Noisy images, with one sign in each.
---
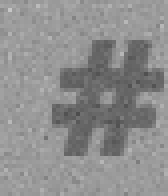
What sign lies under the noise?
hash sign
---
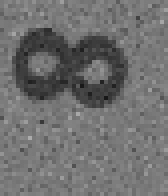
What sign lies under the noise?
infinity sign
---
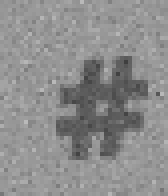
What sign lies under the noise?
hash sign
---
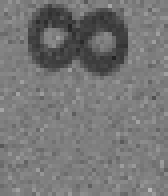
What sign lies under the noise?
infinity sign
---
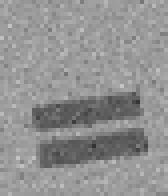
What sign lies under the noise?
equals sign
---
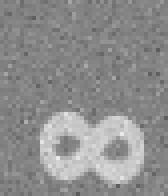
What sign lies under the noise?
infinity sign
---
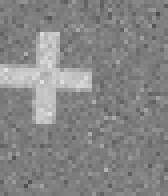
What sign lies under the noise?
plus sign
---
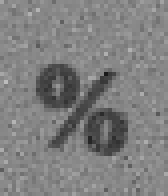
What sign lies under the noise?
percent sign
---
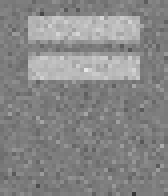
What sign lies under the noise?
equals sign
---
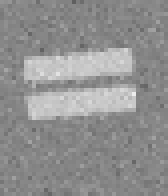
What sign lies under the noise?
equals sign
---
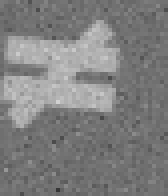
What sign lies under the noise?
not-equal sign
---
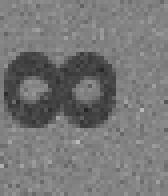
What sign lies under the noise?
infinity sign
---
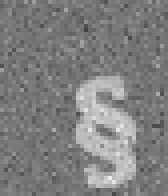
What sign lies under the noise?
section sign
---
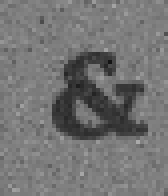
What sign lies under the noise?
ampersand
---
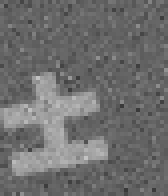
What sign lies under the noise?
plus-minus sign
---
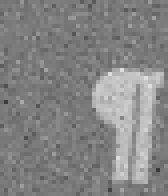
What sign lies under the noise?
pilcrow
